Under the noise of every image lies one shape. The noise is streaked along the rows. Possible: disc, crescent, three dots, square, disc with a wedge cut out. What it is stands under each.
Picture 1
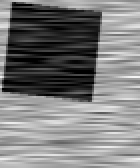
square
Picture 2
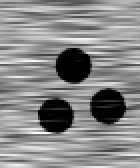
three dots
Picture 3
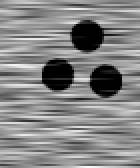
three dots
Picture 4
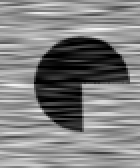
disc with a wedge cut out
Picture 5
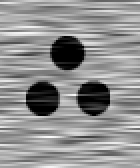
three dots
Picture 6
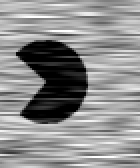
disc with a wedge cut out
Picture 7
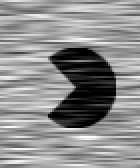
disc with a wedge cut out
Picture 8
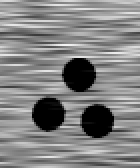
three dots
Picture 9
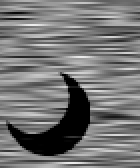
crescent
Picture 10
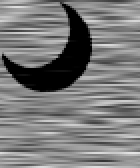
crescent
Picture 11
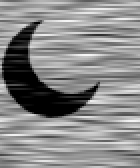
crescent
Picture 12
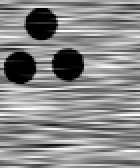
three dots
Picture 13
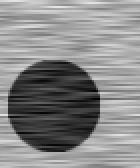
disc
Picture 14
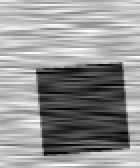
square
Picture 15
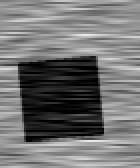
square
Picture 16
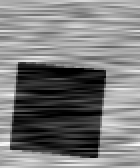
square
